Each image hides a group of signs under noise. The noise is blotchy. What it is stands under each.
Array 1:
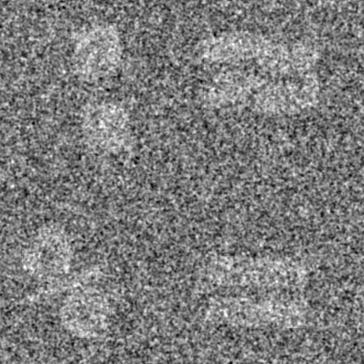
top left: colon; top right: approximately sign; bottom left: percent sign; bottom right: equals sign
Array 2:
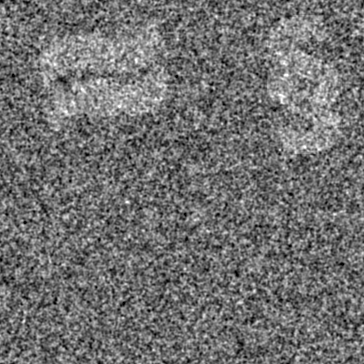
top left: approximately sign; top right: section sign
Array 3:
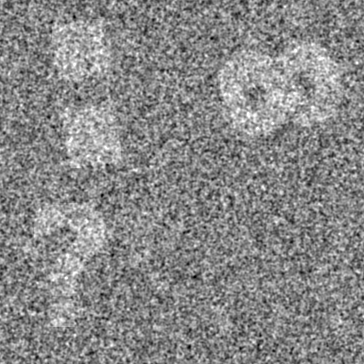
top left: colon; top right: infinity sign; bottom left: question mark
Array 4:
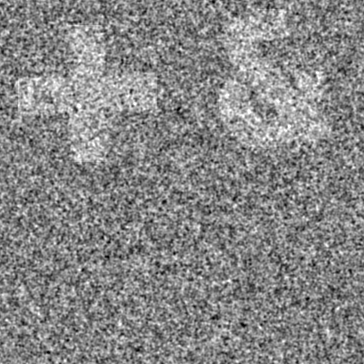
top left: plus sign; top right: ampersand
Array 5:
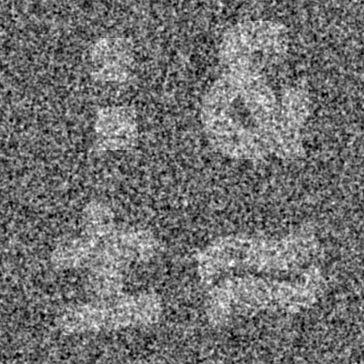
top left: colon; top right: ampersand; bottom left: plus-minus sign; bottom right: approximately sign
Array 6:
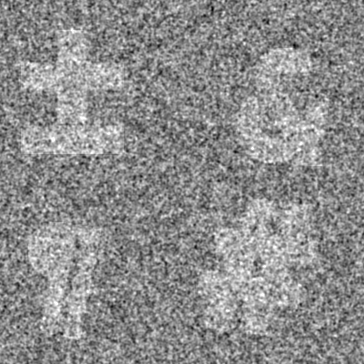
top left: plus-minus sign; top right: ampersand; bottom left: pilcrow; bottom right: hash sign
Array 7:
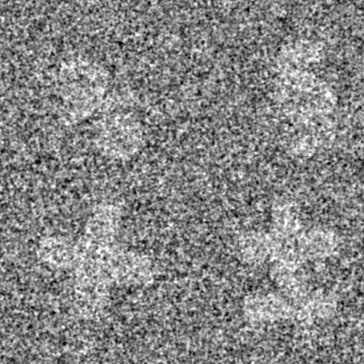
top left: percent sign; top right: section sign; bottom left: plus sign; bottom right: plus-minus sign
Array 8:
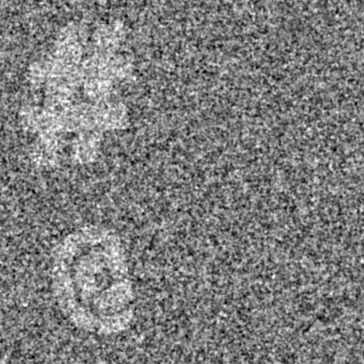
top left: hash sign; bottom left: at sign
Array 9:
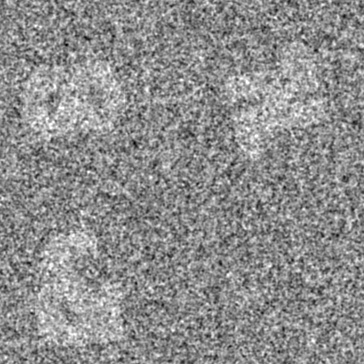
top left: infinity sign; top right: not-equal sign; bottom left: ampersand
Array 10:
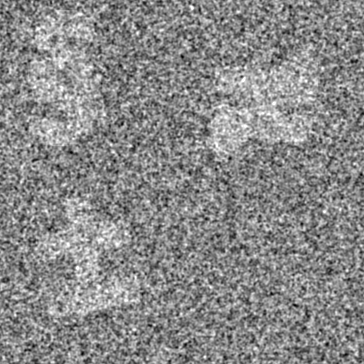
top left: section sign; top right: not-equal sign; bottom left: plus-minus sign
